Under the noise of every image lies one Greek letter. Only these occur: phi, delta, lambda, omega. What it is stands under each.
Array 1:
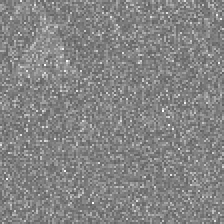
lambda
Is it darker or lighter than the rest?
lighter
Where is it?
top left
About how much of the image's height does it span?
a third
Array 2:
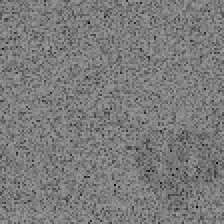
phi
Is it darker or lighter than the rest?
darker
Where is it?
bottom right
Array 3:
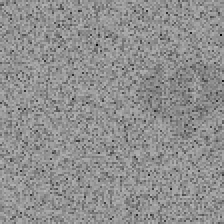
phi
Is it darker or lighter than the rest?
darker
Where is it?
middle right
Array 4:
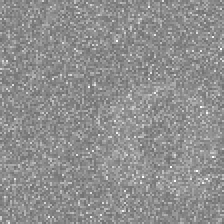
omega
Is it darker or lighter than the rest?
lighter
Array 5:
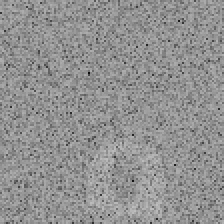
omega
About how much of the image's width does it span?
a third
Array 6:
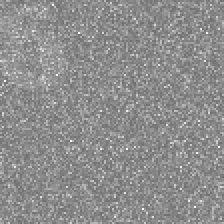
delta
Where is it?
top left
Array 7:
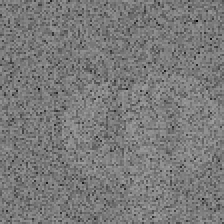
phi
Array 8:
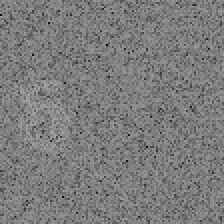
delta
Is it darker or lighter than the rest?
lighter
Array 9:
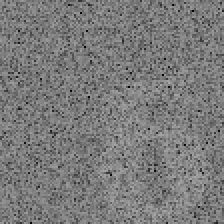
delta
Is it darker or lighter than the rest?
lighter
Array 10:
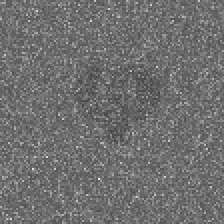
phi
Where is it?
centre
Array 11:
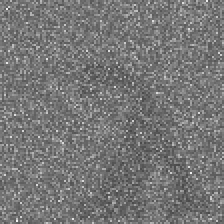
lambda
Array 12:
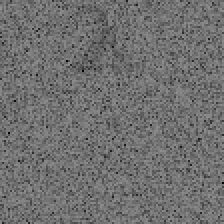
lambda
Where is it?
top middle
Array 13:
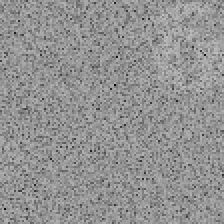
delta
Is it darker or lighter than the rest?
lighter
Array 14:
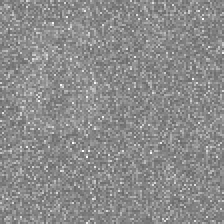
delta
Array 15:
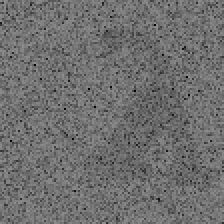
lambda
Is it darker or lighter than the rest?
darker
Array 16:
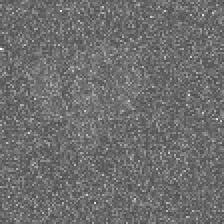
phi
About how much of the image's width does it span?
half
